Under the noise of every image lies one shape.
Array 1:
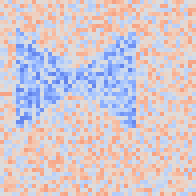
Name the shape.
bow tie
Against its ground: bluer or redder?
bluer
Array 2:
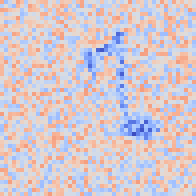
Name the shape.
musical note
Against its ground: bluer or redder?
bluer
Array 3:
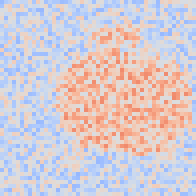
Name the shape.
apple
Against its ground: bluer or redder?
redder
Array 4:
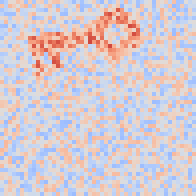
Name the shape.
key
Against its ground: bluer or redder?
redder
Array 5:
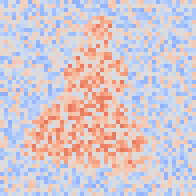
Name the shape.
chess pawn
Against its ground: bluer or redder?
redder
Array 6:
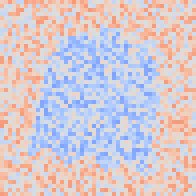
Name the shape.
ghost
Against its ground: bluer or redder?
bluer
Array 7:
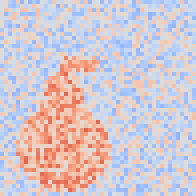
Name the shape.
pear
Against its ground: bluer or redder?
redder
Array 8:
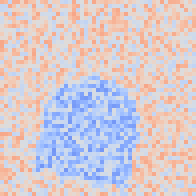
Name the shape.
ghost
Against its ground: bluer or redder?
bluer
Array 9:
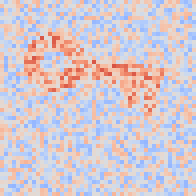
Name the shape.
key
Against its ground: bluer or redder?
redder
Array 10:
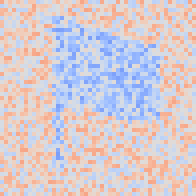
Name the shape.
flag
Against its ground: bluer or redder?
bluer
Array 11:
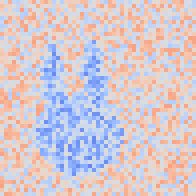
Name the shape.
rabbit's head
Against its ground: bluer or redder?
bluer
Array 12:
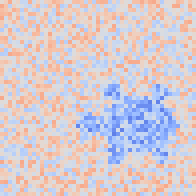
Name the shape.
turtle
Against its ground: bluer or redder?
bluer
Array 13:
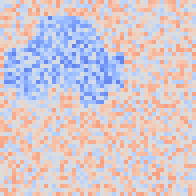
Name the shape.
car
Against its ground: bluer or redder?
bluer
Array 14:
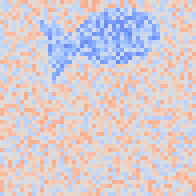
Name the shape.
fish
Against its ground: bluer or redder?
bluer
